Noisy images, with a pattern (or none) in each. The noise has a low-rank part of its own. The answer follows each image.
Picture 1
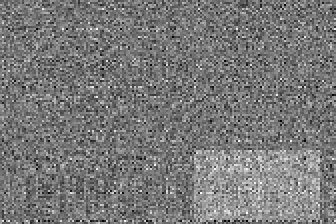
one block
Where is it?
bottom right
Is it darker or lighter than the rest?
lighter
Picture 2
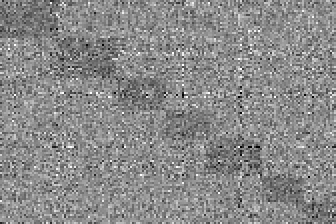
blocks along the diagonal
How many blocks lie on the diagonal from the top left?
7
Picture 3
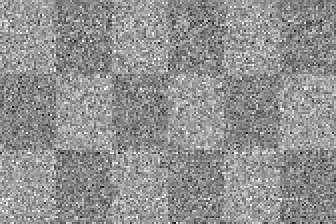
a checkerboard
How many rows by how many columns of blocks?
3 by 6
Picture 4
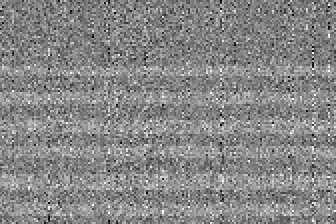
bands of rows
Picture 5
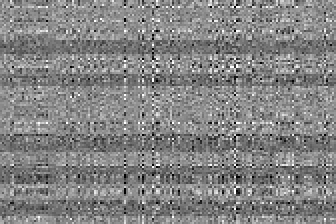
bands of rows
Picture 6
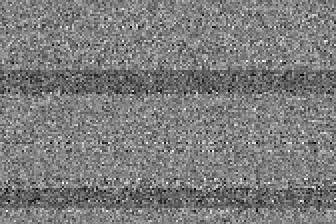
bands of rows
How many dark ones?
2
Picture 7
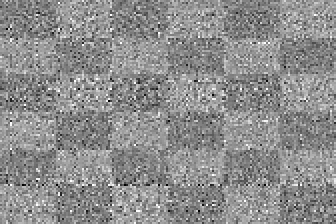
a checkerboard
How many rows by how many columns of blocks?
6 by 6
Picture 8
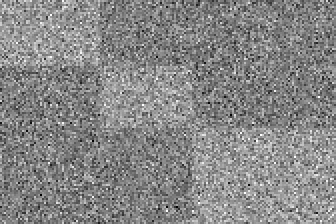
blocks along the diagonal
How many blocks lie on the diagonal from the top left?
3
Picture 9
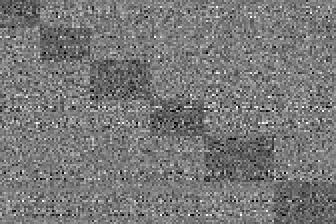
blocks along the diagonal
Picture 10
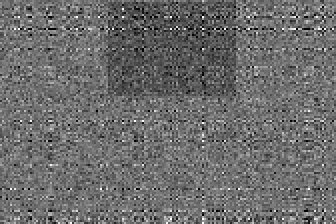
one block
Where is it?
top middle
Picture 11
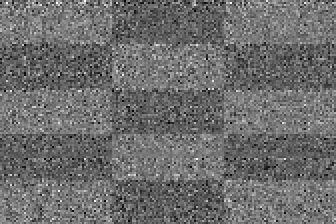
a checkerboard
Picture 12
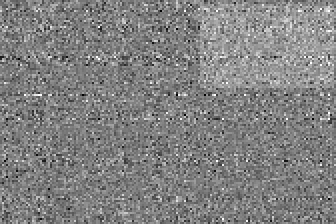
one block
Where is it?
top right
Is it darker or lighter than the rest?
lighter
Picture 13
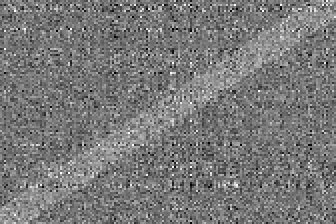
a diagonal band
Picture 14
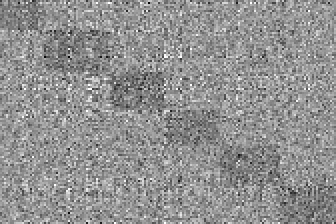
blocks along the diagonal
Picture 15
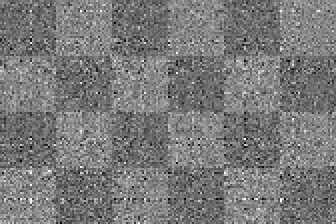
a checkerboard
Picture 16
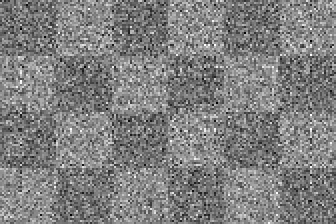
a checkerboard
